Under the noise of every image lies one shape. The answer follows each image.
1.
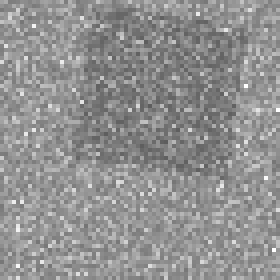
square
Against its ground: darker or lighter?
darker
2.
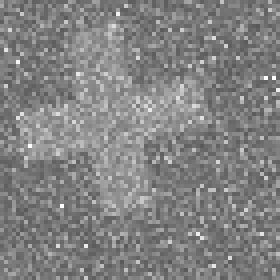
cross
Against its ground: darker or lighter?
lighter
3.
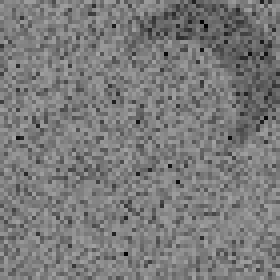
crescent
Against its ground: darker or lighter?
darker
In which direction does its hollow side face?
down and left
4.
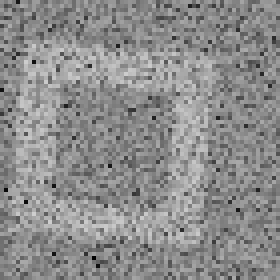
square frame
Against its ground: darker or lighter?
lighter
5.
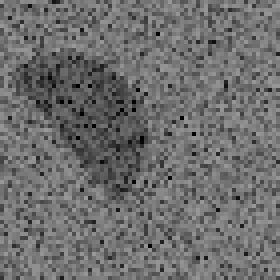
half disc
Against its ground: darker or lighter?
darker
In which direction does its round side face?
up and right
